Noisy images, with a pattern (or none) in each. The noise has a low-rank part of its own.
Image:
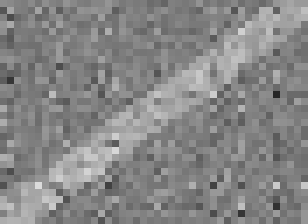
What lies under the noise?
a diagonal band
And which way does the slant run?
bottom left to top right
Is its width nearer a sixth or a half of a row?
a sixth
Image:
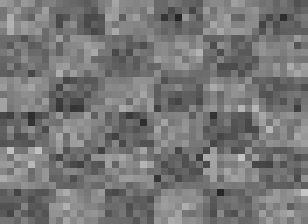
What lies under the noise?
a checkerboard
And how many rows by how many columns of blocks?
6 by 6
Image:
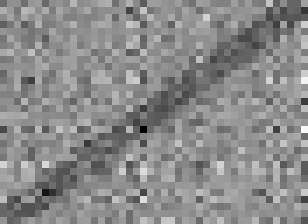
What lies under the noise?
a diagonal band
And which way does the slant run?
bottom left to top right
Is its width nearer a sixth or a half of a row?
a sixth
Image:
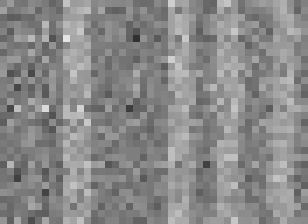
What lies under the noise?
bands of columns
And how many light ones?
4
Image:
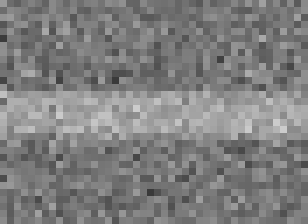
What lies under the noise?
one band of rows
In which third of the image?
middle
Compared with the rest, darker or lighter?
lighter
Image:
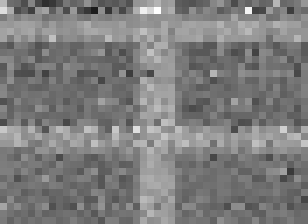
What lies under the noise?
bands of rows crossing bands of columns
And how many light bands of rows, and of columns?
2 and 1
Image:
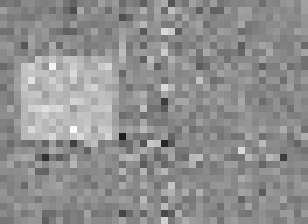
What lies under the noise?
one block
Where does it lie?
middle left
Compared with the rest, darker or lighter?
lighter
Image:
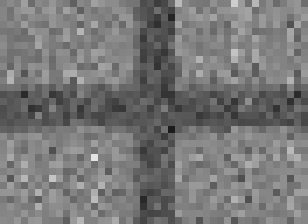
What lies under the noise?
bands of rows crossing bands of columns
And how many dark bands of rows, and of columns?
1 and 1
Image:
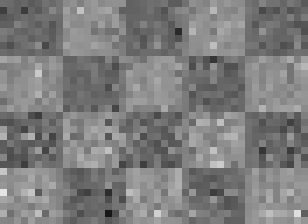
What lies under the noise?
a checkerboard
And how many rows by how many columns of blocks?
4 by 5
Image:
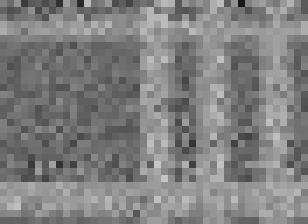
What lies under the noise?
bands of rows crossing bands of columns
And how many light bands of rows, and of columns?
2 and 3
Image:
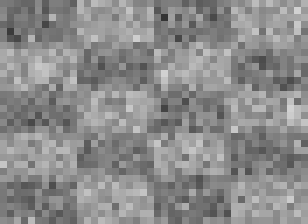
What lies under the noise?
a checkerboard
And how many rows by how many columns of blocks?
5 by 4
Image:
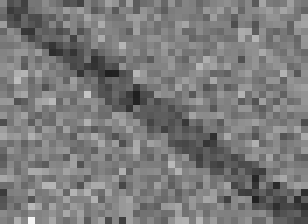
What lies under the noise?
a diagonal band
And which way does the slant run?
top left to bottom right
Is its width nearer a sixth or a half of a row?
a sixth
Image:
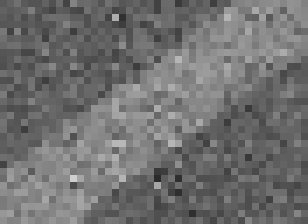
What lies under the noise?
a diagonal band
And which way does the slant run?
bottom left to top right
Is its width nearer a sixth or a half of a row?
a half
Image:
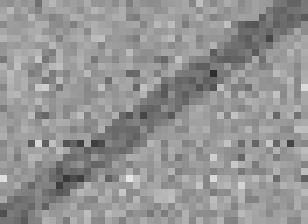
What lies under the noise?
a diagonal band
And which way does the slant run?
bottom left to top right
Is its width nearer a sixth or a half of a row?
a sixth
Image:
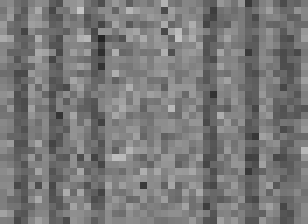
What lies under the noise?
bands of columns
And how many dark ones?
6
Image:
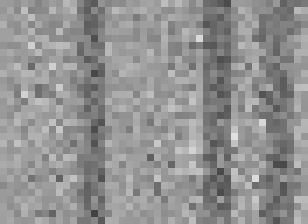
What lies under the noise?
bands of columns
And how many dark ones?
3
